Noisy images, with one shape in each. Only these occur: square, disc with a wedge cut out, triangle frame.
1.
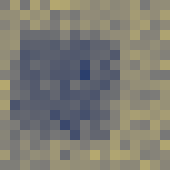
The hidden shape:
square
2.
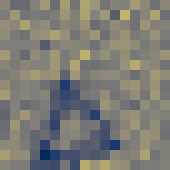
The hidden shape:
triangle frame
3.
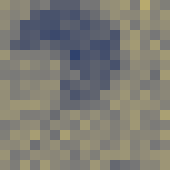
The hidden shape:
disc with a wedge cut out
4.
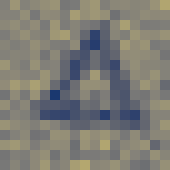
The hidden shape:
triangle frame
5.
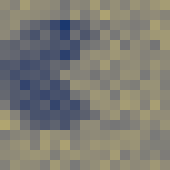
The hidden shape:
disc with a wedge cut out
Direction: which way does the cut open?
right
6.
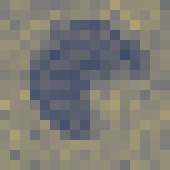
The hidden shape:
disc with a wedge cut out
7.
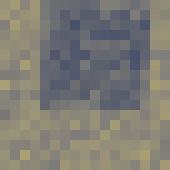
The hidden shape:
square
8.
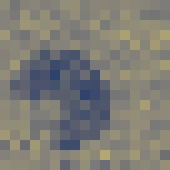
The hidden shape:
disc with a wedge cut out
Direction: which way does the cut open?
down and left
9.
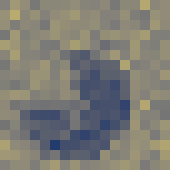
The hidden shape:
disc with a wedge cut out
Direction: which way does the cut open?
up and left
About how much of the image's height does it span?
two thirds
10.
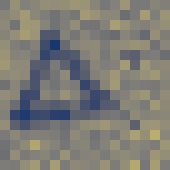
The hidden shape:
triangle frame
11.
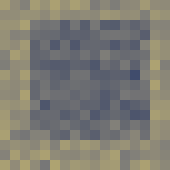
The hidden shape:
square
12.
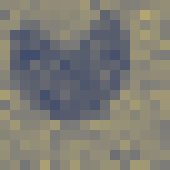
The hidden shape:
disc with a wedge cut out
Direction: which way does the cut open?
up
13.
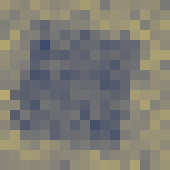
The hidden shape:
square
